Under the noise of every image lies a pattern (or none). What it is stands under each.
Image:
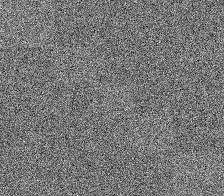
blocks along the diagonal
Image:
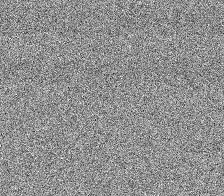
bands of rows
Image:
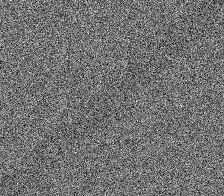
a diagonal band
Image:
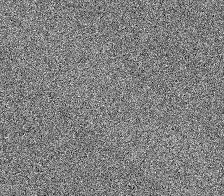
a diagonal band
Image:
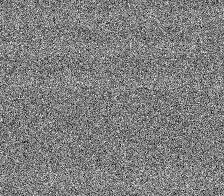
bands of rows
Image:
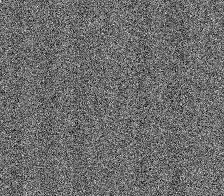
bands of columns
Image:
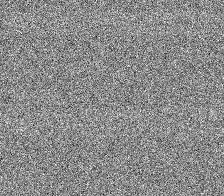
bands of rows
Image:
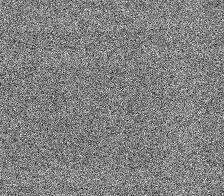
bands of rows crossing bands of columns
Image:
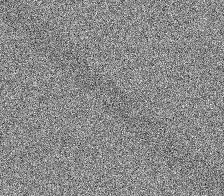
a diagonal band
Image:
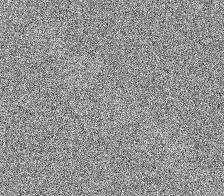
blocks along the diagonal
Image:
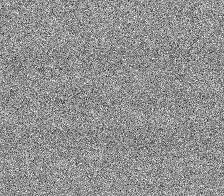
bands of rows
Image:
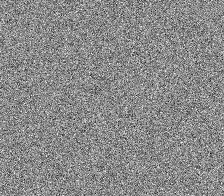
only noise
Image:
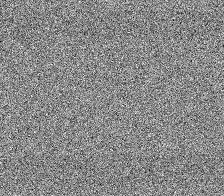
bands of rows
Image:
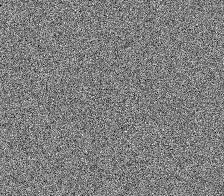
only noise
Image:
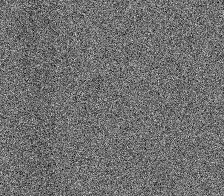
one band of columns
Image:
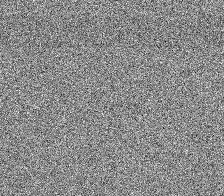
one band of rows
